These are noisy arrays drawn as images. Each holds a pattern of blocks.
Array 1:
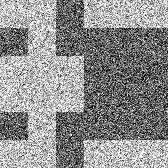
top and bottom mirror each other
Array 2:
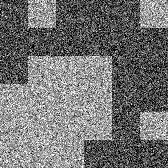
mirrored about the diagonal from the bottom left
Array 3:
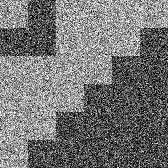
mirrored about the diagonal from the top left
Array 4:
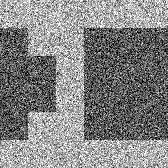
top and bottom mirror each other
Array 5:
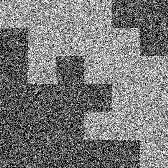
mirrored about the diagonal from the bottom left
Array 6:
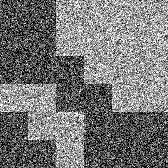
mirrored about the diagonal from the bottom left
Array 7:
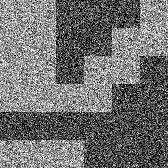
no symmetry
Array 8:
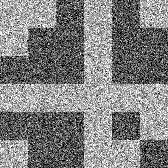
mirrored about the diagonal from the top left
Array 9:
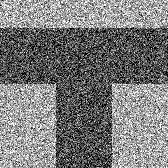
left and right mirror each other
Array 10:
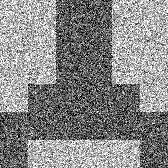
left and right mirror each other
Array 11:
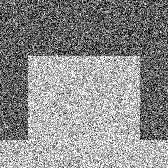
left and right mirror each other
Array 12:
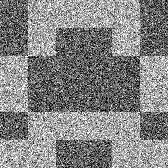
left and right mirror each other
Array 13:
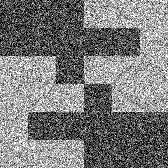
the same after a half turn
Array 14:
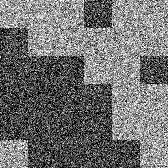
mirrored about the diagonal from the bottom left
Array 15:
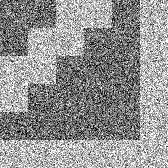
mirrored about the diagonal from the top left
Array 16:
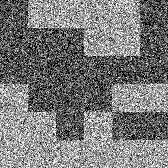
no symmetry
